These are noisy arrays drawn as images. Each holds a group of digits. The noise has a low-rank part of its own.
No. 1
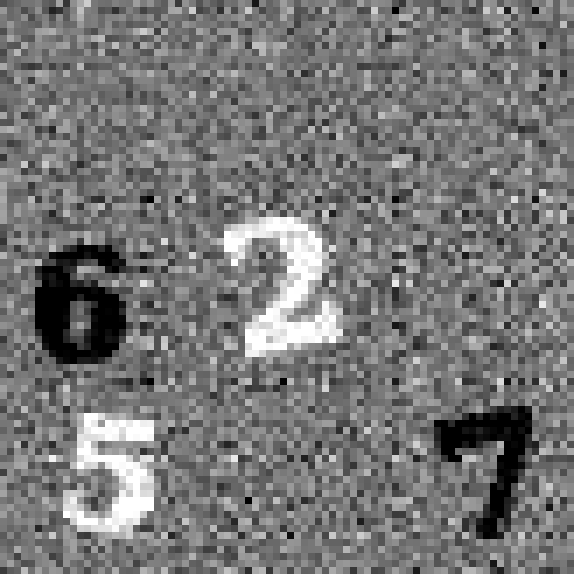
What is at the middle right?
nothing
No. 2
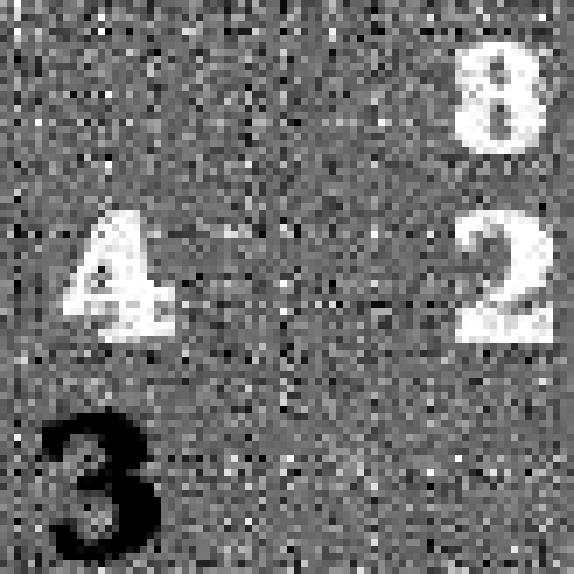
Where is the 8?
top right
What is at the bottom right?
nothing
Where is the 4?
middle left
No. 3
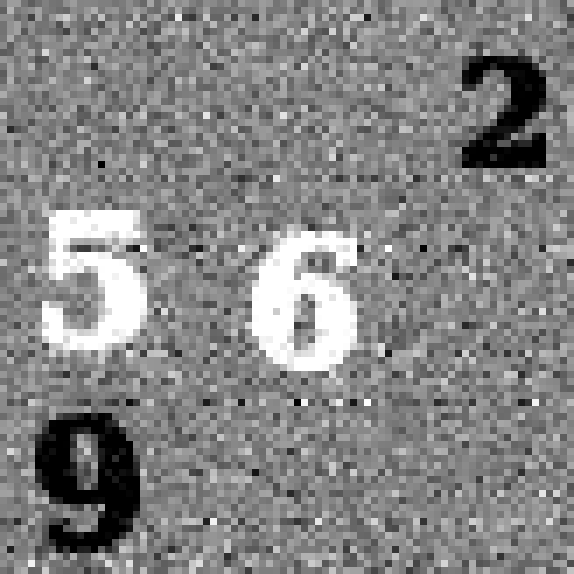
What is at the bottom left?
9
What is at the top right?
2
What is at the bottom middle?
nothing
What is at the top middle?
nothing
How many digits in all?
4
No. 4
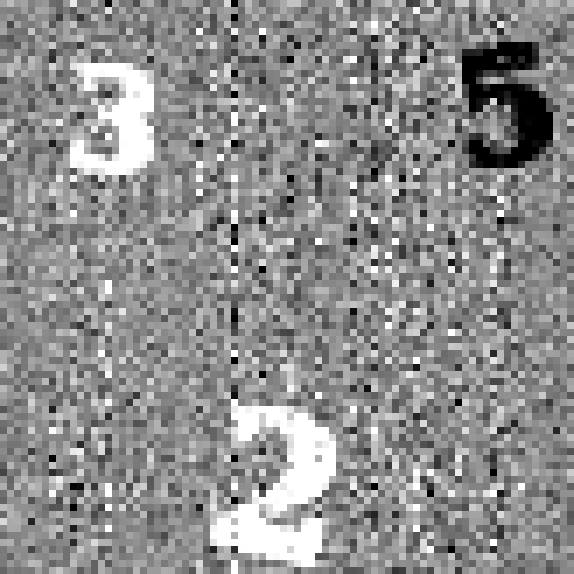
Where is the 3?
top left
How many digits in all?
3
